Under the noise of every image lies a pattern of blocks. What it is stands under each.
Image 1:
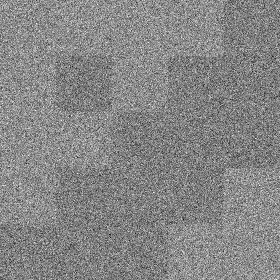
mirrored about the diagonal from the top left
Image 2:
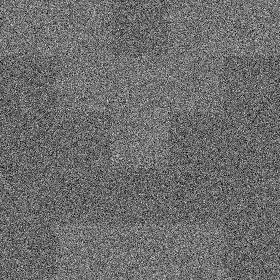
left and right mirror each other
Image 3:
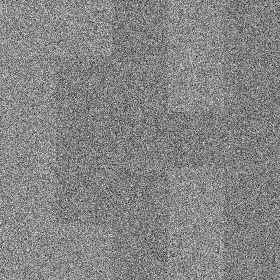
top and bottom mirror each other
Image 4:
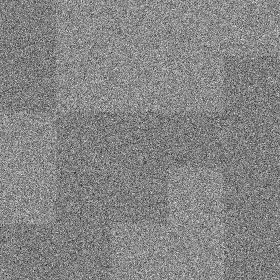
no symmetry
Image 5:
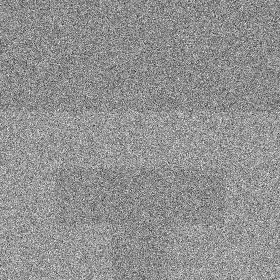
left and right mirror each other
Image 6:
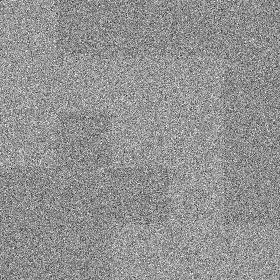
mirrored about the diagonal from the bottom left
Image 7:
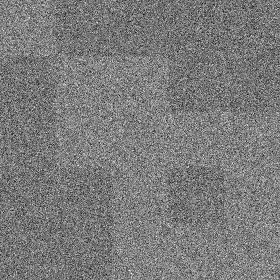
mirrored about the diagonal from the top left
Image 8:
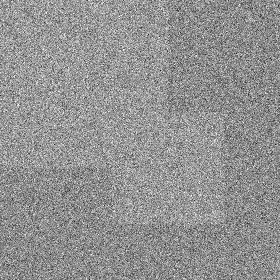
mirrored about the diagonal from the top left
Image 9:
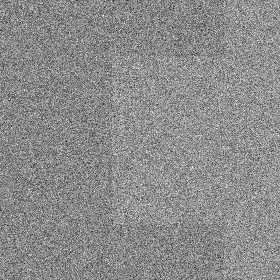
top and bottom mirror each other
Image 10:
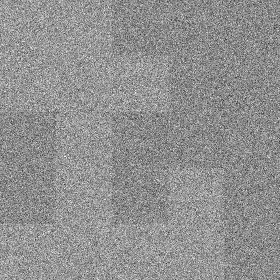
no symmetry
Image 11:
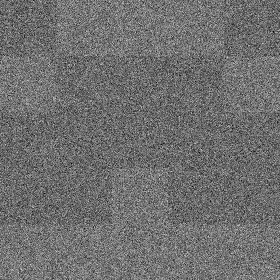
left and right mirror each other
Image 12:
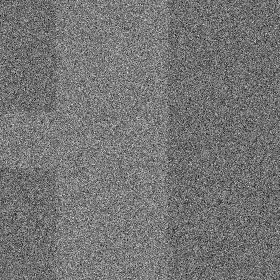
top and bottom mirror each other
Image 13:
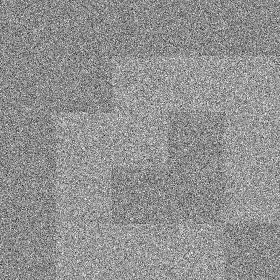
mirrored about the diagonal from the top left
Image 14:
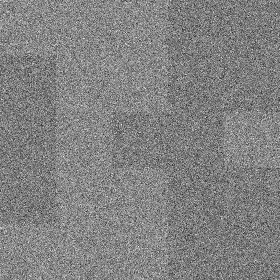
top and bottom mirror each other
